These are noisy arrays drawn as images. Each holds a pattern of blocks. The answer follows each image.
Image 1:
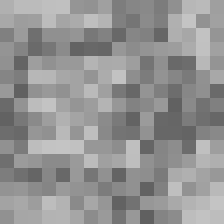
top and bottom mirror each other
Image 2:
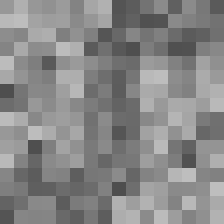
the same after a half turn
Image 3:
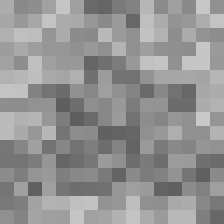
left and right mirror each other
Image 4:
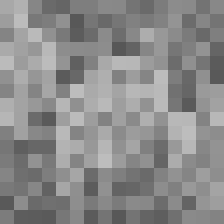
the same after a half turn
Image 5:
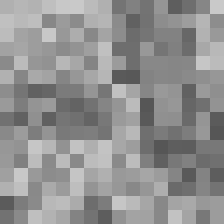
no symmetry
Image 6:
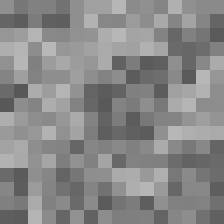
no symmetry
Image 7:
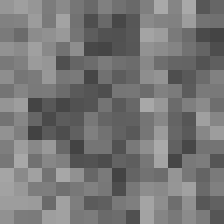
top and bottom mirror each other
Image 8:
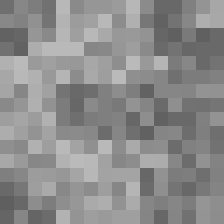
top and bottom mirror each other
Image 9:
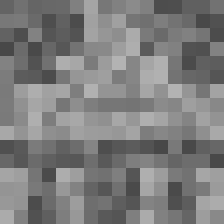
left and right mirror each other
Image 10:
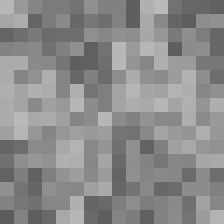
the same after a half turn
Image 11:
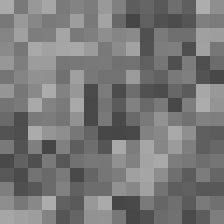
mirrored about the diagonal from the top left
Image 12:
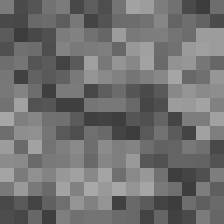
the same after a half turn
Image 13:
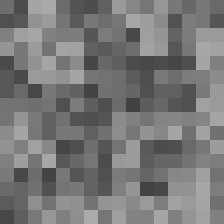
mirrored about the diagonal from the top left
